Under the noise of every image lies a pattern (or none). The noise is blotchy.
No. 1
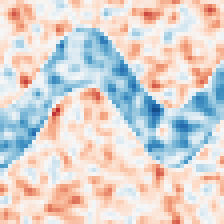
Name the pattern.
a wavy band
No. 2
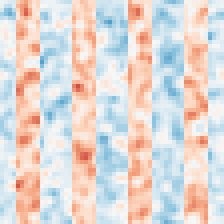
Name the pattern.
vertical stripes
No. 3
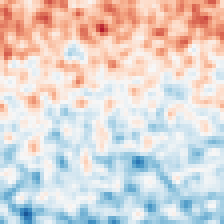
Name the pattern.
a smooth slope
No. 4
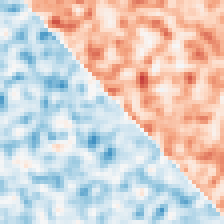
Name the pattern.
a sharp edge
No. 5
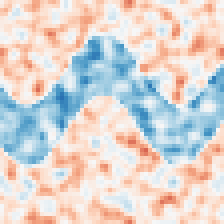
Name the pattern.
a wavy band
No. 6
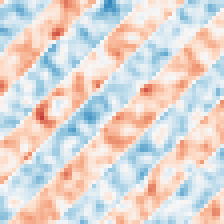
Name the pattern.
diagonal stripes
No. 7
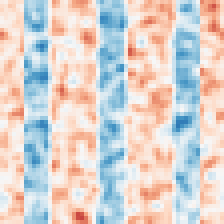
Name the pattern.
vertical stripes
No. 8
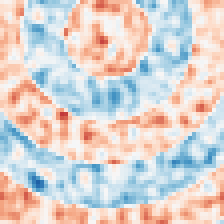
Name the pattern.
rings round one point
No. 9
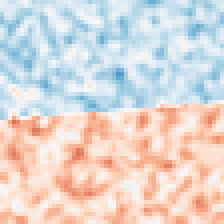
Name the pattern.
a sharp edge
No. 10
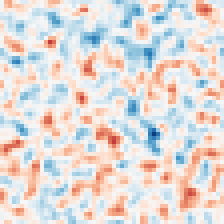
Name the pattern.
only noise
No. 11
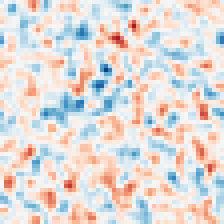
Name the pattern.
only noise
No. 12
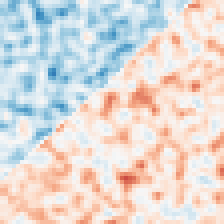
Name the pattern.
a sharp edge
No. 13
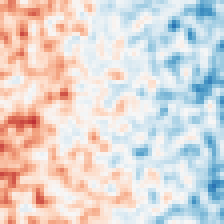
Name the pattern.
a smooth slope
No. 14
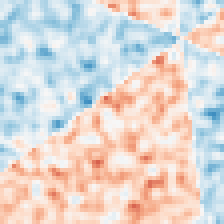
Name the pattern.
spokes from one point
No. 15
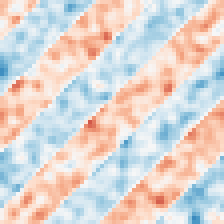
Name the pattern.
diagonal stripes
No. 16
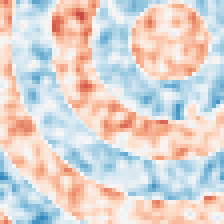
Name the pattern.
rings round one point
